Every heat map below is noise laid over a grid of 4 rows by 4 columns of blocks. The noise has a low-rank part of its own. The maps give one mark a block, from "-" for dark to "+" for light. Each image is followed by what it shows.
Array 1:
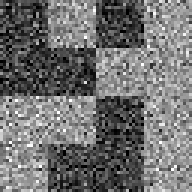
- + - +
- - + +
+ + - +
+ - - +
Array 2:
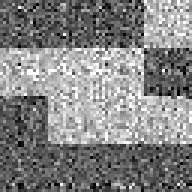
- - - +
+ + + -
- + + +
- - - -
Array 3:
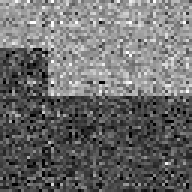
+ + + +
- + + +
- - - -
- - - -
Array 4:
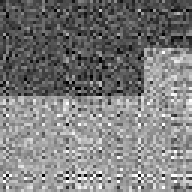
- - - -
- - - +
+ + + +
+ + + +
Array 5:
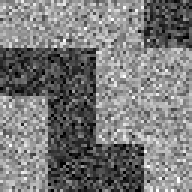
+ + + -
- - + +
+ - + +
+ - - +
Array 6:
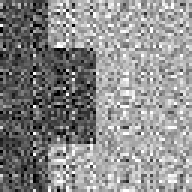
- + + +
- - + +
- - + +
- + + +
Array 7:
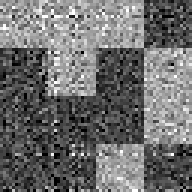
+ + + -
- + - +
- - - +
- - + -
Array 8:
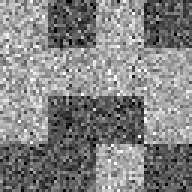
+ - + -
+ + + +
+ - - +
- - + -
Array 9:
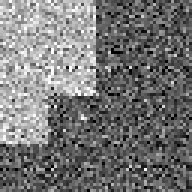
+ + - -
+ + - -
+ - - -
- - - -
